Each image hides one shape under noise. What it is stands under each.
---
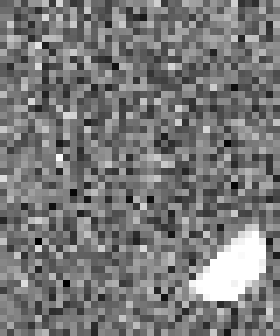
half disc
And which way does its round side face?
down and right
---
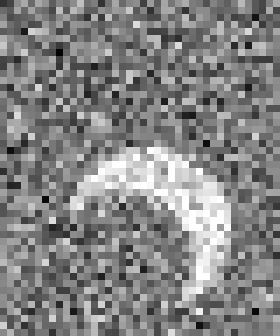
crescent
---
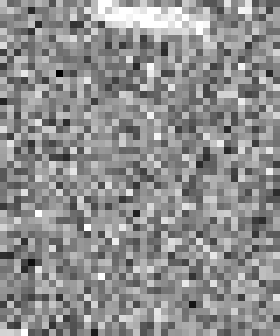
bar
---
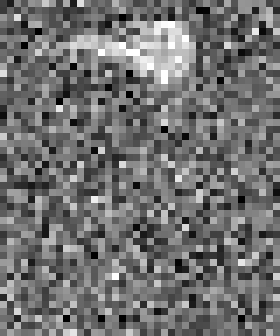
lollipop
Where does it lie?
top middle
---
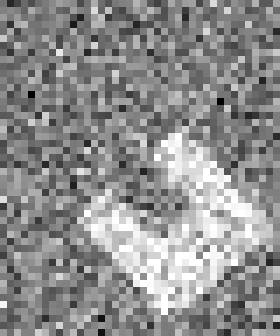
square with a notch
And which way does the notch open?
up and left
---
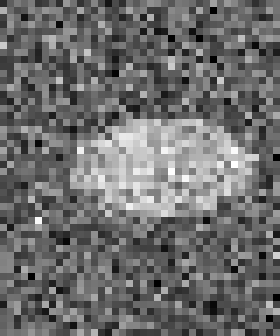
ellipse
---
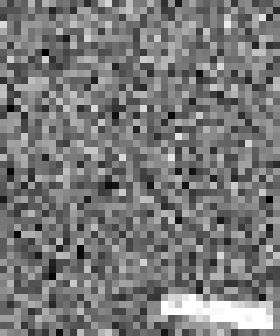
bar
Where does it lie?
bottom right
